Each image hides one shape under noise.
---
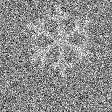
snowflake
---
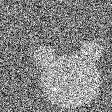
bear's head
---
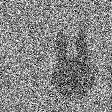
rabbit's head
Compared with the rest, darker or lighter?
darker
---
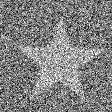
star
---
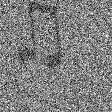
pair of musical notes
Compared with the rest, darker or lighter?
darker
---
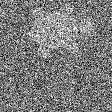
turtle
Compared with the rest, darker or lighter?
lighter
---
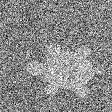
turtle
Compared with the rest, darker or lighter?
lighter
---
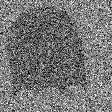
ghost
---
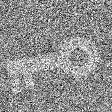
key
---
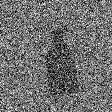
bottle
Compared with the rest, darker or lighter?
darker
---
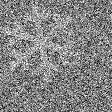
snowflake
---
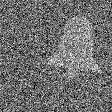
bell
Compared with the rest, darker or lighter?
lighter
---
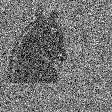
chess knight
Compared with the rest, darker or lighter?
darker
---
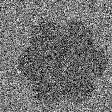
flower
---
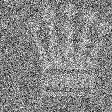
chess queen
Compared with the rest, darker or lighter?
lighter
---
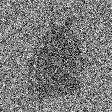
chess knight
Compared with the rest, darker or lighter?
darker
